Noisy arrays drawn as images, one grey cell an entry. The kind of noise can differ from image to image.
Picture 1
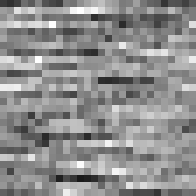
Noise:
streaked along the rows
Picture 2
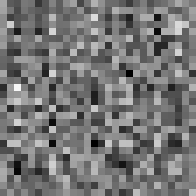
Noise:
low rank plus noise
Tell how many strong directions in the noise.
one
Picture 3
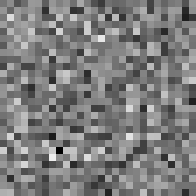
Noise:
low rank plus noise
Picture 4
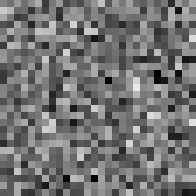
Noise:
independent entries
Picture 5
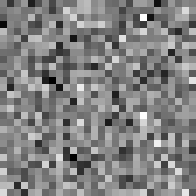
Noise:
independent entries
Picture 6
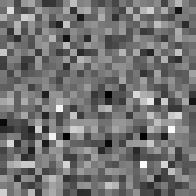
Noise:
low rank plus noise
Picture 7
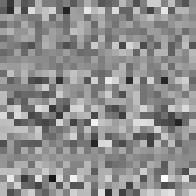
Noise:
rows of uneven size
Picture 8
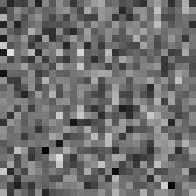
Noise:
independent entries
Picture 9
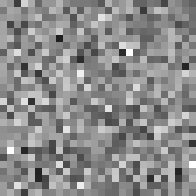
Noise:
independent entries
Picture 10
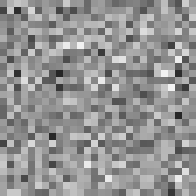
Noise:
low rank plus noise
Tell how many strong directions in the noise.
three or four
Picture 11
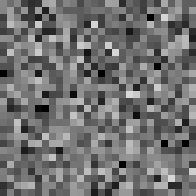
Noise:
independent entries
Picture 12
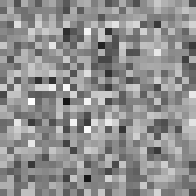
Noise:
low rank plus noise
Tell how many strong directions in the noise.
three or four
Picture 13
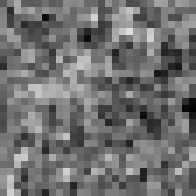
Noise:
blotchy
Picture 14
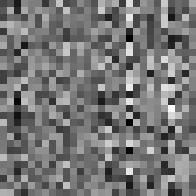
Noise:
columns of uneven size
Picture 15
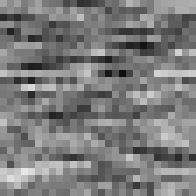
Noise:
streaked along the rows
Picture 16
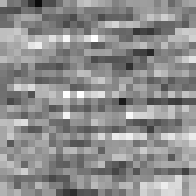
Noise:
streaked along the rows
